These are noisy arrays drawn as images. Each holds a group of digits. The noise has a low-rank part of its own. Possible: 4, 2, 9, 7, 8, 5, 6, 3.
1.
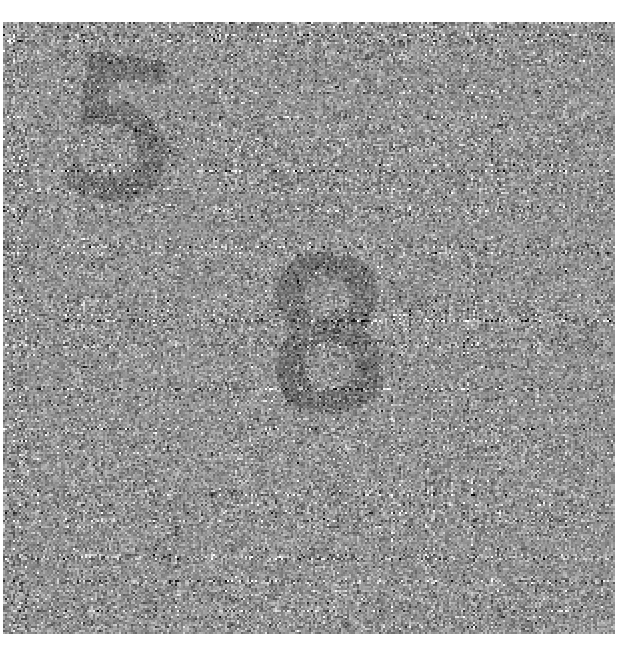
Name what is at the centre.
8
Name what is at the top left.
5
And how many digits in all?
2
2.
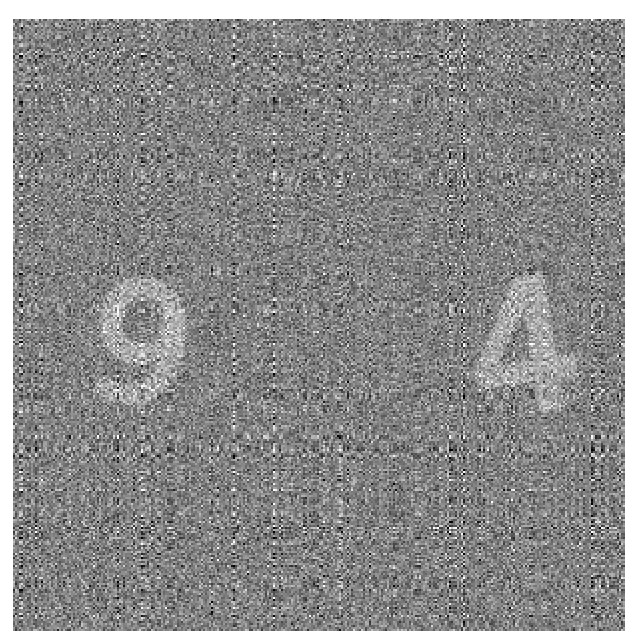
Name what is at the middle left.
9
